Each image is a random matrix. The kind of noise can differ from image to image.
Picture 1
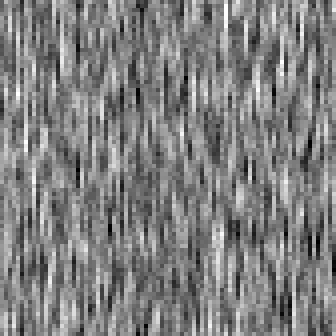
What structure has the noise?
streaked along the columns
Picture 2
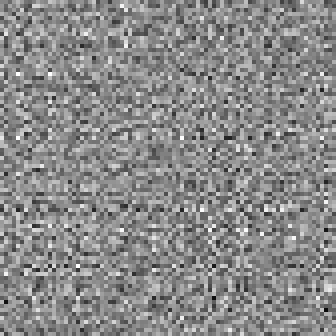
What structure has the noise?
low rank plus noise
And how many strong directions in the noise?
three or four
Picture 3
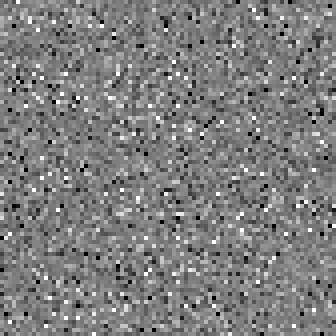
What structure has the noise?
heavy tails
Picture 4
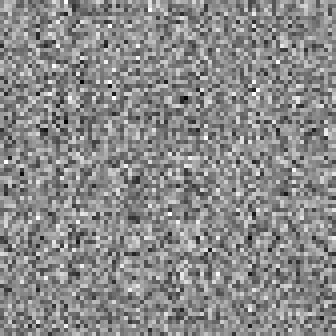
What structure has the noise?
low rank plus noise
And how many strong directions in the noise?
five to eight
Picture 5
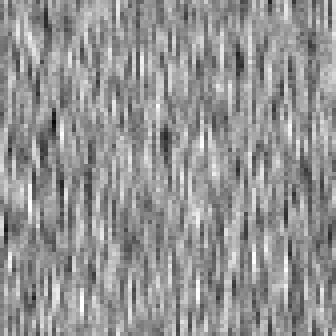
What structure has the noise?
streaked along the columns
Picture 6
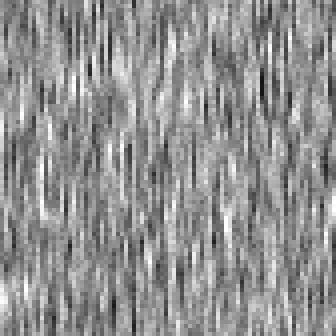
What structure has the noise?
streaked along the columns
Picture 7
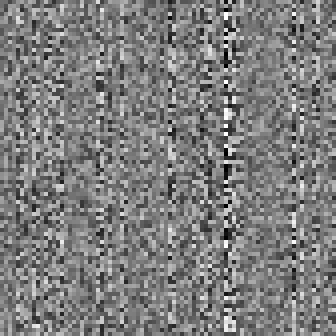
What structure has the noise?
columns of uneven size
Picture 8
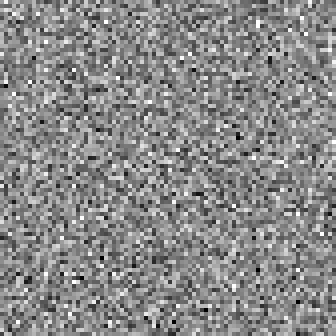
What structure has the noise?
independent entries
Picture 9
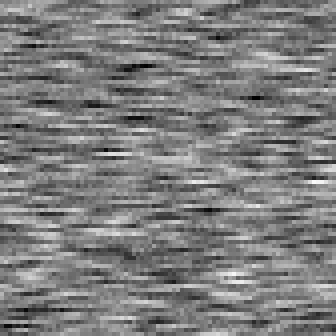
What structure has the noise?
streaked along the rows
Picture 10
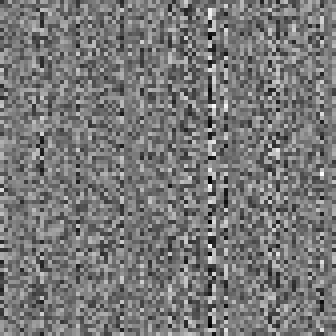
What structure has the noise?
columns of uneven size
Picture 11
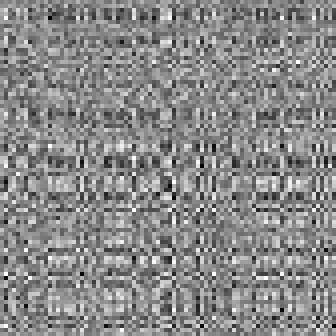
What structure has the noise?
low rank plus noise
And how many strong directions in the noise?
one
